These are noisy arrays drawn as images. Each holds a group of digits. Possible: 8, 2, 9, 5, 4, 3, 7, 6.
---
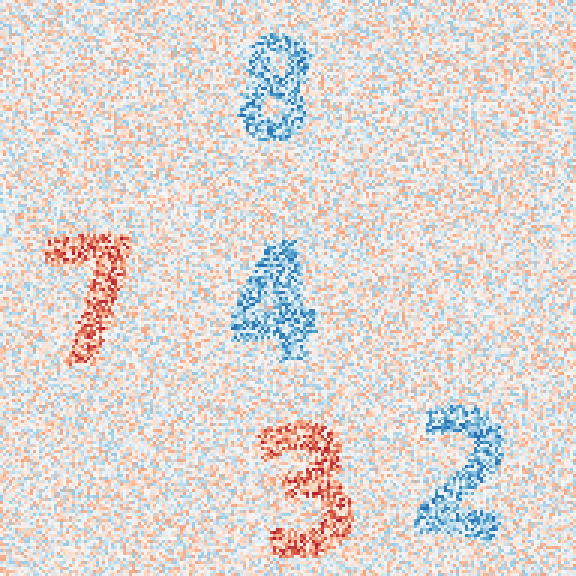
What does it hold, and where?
top middle: blue 8; middle left: red 7; centre: blue 4; bottom middle: red 3; bottom right: blue 2
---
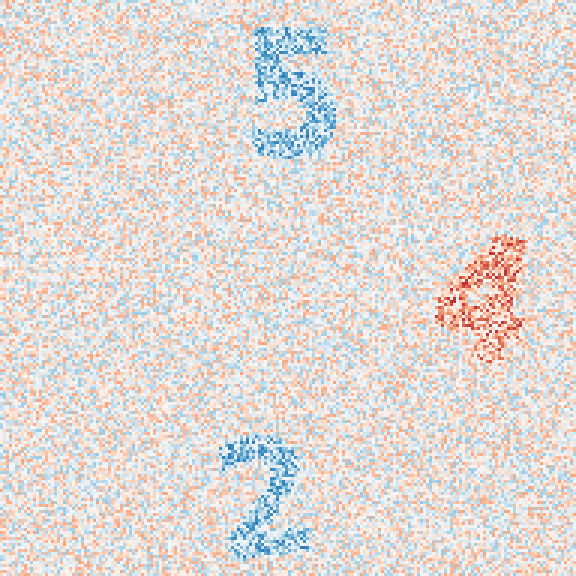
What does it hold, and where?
top middle: blue 5; middle right: red 4; bottom middle: blue 2
